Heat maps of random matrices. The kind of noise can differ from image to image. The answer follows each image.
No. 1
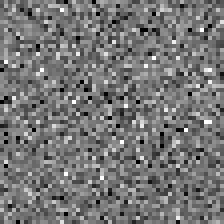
heavy tails
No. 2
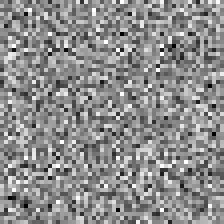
low rank plus noise
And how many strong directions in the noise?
one
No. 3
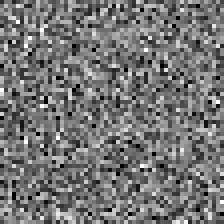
independent entries
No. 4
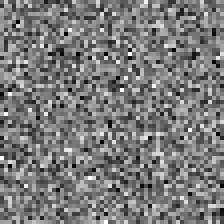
independent entries
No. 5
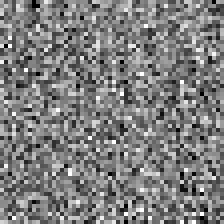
low rank plus noise
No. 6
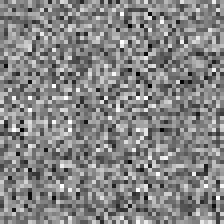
low rank plus noise
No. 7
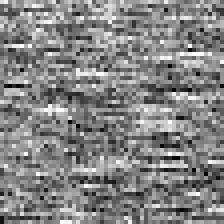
streaked along the rows
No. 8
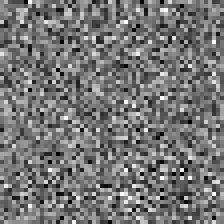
low rank plus noise
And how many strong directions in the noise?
five to eight
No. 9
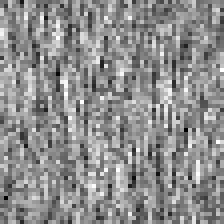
streaked along the columns
